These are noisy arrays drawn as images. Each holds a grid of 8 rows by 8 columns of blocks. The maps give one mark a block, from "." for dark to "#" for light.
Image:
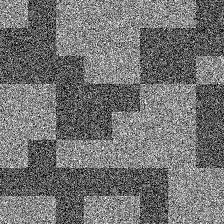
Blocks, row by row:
# . # # # # # .
. . # # # . . .
. . . # # . . #
# # . . . # # .
# # . . # # # .
# . # # # # # .
. . . . . . # #
# # . # # . # #
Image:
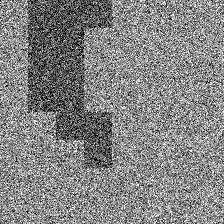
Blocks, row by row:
# . . . # # # #
# . . # # # # #
# . . # # # # #
# . . # # # # #
# # . . # # # #
# # # . # # # #
# # # # # # # #
# # # # # # # #
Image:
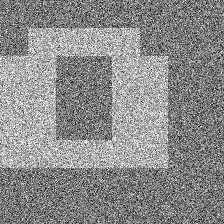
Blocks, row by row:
. . . . . . . .
. # # # # . . .
# # . . # # . .
# # . . # # . .
# # . . # # . .
# # # # # # . .
. . . . . . . .
. . . . . . . .
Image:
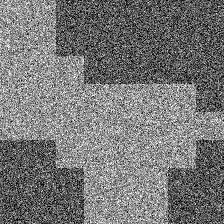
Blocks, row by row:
# # . . . . . .
# # . . . . . .
# # # . . . . .
# # # # # # # .
# # # # # # # #
. . # # # # # .
. . . # # # . .
. . . # # # . .
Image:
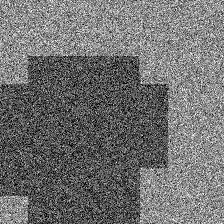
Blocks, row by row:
# # # # # # # #
# # # # # # # #
# . . . . # # #
. . . . . . # #
. . . . . . # #
. . . . . . # #
. . . . . # # #
# . . . . # # #
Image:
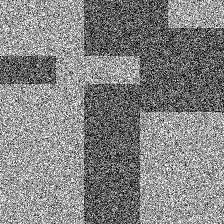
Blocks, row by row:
# # # . . . # #
# # # . . . . .
. . # # # . . .
# # # . . . . .
# # # . . # # #
# # # . . # # #
# # # . . # # #
# # # . . # # #
